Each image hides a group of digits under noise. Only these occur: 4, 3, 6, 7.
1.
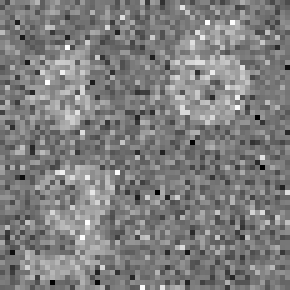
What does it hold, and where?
top left: 4; top right: 6; bottom left: 3
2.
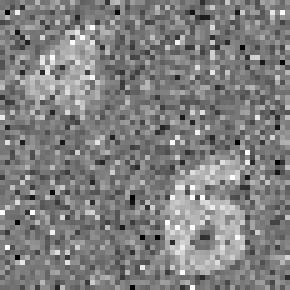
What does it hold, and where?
top left: 4; bottom right: 6
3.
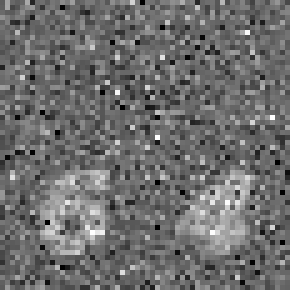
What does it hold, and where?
bottom left: 6; bottom right: 4
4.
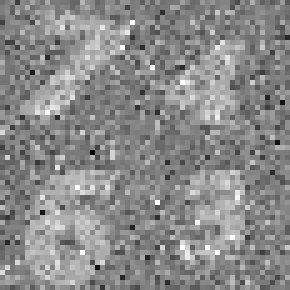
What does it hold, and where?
top left: 7; top right: 4; bottom left: 6; bottom right: 3
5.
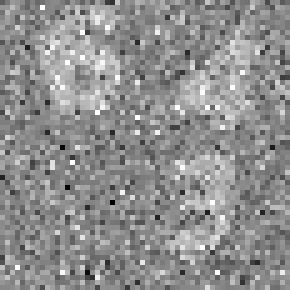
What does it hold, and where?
top left: 6; top right: 4; bottom right: 3
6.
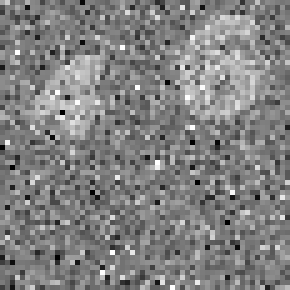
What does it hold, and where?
top left: 4; top right: 6
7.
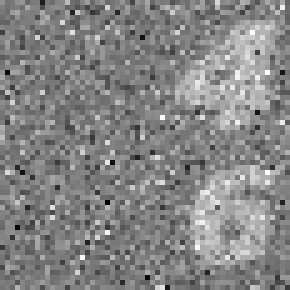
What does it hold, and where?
top right: 4; bottom right: 6
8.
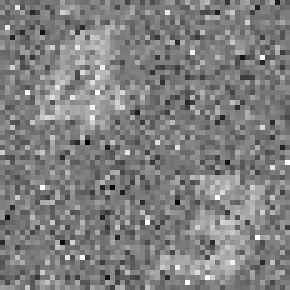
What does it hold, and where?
top left: 4; bottom right: 3
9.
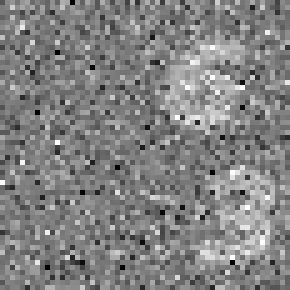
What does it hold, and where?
top right: 6; bottom right: 3
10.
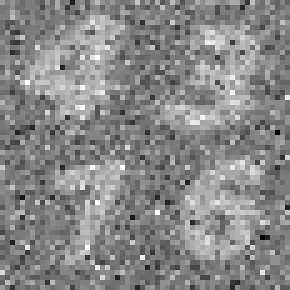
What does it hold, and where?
top left: 4; top right: 3; bottom left: 7; bottom right: 6
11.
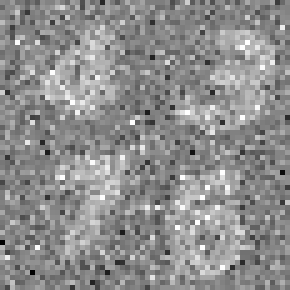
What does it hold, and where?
top left: 4; top right: 3; bottom left: 7; bottom right: 6
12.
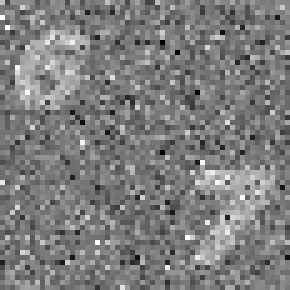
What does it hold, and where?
top left: 6; bottom right: 7
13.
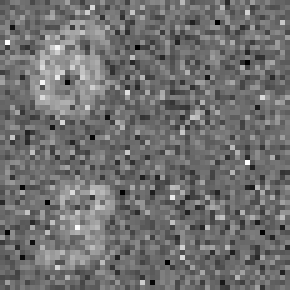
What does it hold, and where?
top left: 6; bottom left: 3
